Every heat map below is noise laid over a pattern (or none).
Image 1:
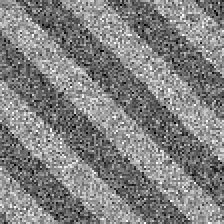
diagonal stripes
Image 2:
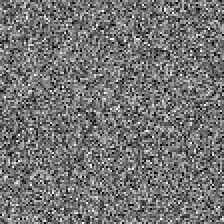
only noise
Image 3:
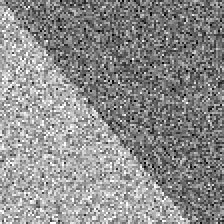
a sharp edge
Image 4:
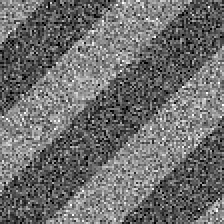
diagonal stripes
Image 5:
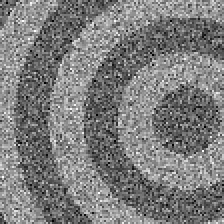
rings round one point
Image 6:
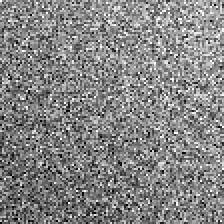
a smooth slope
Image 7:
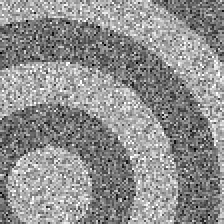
rings round one point
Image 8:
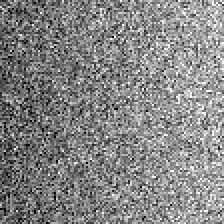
a smooth slope
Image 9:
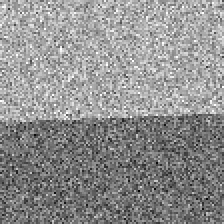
a sharp edge
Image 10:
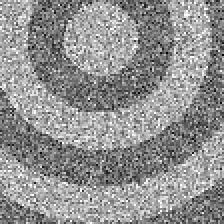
rings round one point
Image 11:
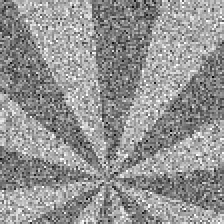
spokes from one point
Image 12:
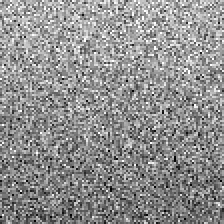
a smooth slope
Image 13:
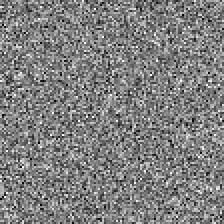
only noise
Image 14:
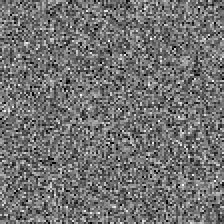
only noise
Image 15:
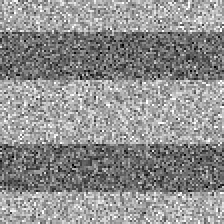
horizontal stripes
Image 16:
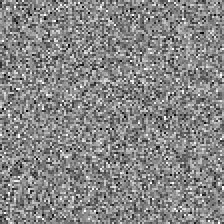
only noise
